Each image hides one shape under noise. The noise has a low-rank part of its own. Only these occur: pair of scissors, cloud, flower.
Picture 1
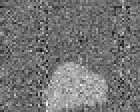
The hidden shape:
cloud
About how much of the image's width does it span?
half
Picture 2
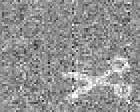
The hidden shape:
pair of scissors
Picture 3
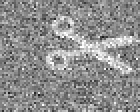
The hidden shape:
pair of scissors
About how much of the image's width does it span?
two thirds
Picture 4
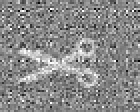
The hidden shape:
pair of scissors
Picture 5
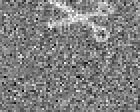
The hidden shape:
pair of scissors
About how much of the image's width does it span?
half
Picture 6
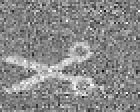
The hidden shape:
pair of scissors
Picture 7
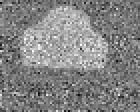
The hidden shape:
cloud
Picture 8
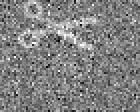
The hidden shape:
pair of scissors
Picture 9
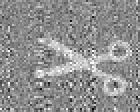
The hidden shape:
pair of scissors
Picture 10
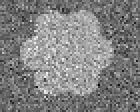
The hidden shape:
flower
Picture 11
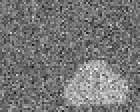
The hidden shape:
cloud
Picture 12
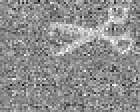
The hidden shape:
pair of scissors
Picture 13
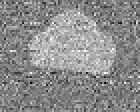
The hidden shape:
cloud
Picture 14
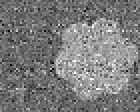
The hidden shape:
flower
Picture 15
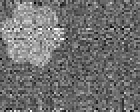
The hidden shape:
flower
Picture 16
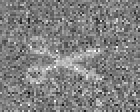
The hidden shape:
pair of scissors
